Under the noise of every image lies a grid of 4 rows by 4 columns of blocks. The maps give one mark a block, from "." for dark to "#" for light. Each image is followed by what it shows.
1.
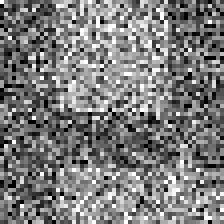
.##.
.##.
....
.###
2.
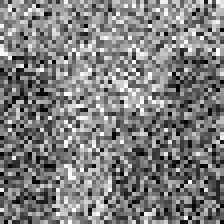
####
.##.
.#..
.#..
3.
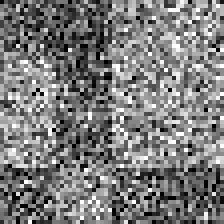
..##
#.##
#.##
.#..
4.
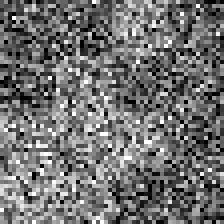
..#.
.#..
###.
##..
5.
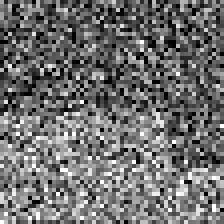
....
....
###.
####
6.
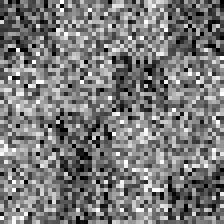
.##.
##.#
#.##
#.#.
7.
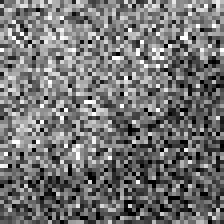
####
###.
##..
....
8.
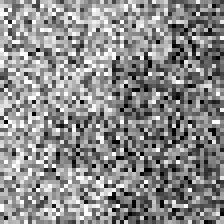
###.
##..
#...
##..
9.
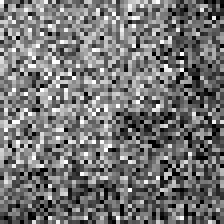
###.
###.
##..
....
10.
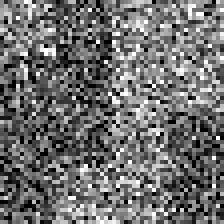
#.##
..##
..#.
.##.
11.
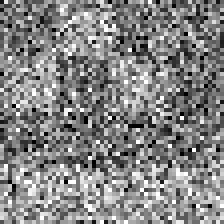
.#..
#.#.
....
####
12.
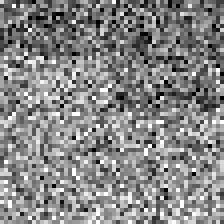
....
##..
####
####
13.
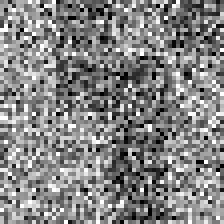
#.#.
#..#
##.#
##.#
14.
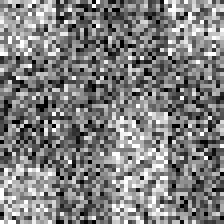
#..#
....
..#.
#.#.
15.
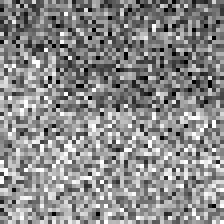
....
#...
####
####
